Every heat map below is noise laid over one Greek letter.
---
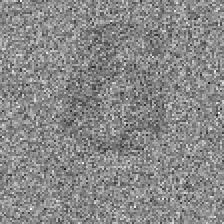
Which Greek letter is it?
delta
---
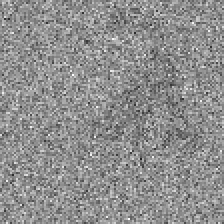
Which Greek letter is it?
lambda
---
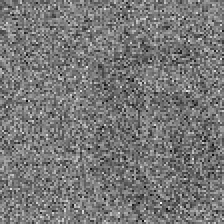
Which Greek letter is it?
delta
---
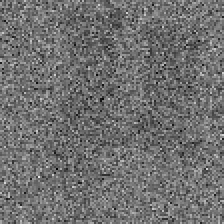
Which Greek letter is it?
mu
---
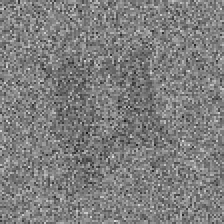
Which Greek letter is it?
mu
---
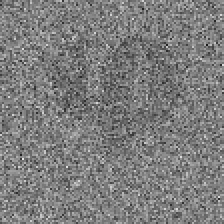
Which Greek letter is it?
phi
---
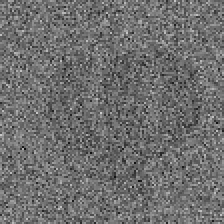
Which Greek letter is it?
phi
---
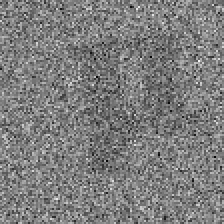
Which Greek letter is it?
mu
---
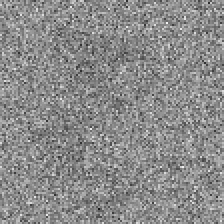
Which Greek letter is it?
xi
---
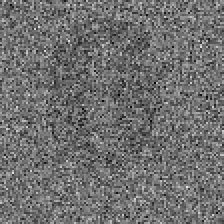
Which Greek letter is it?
theta
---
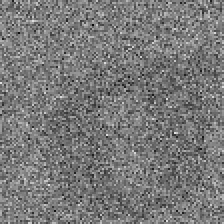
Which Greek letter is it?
sigma
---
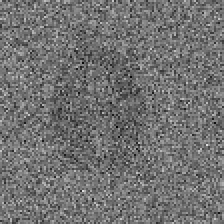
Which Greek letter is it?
theta
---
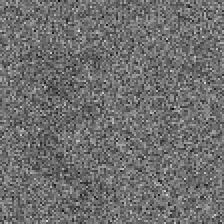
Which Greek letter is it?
xi
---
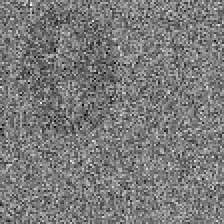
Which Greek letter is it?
theta
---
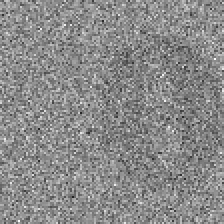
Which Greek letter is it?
theta
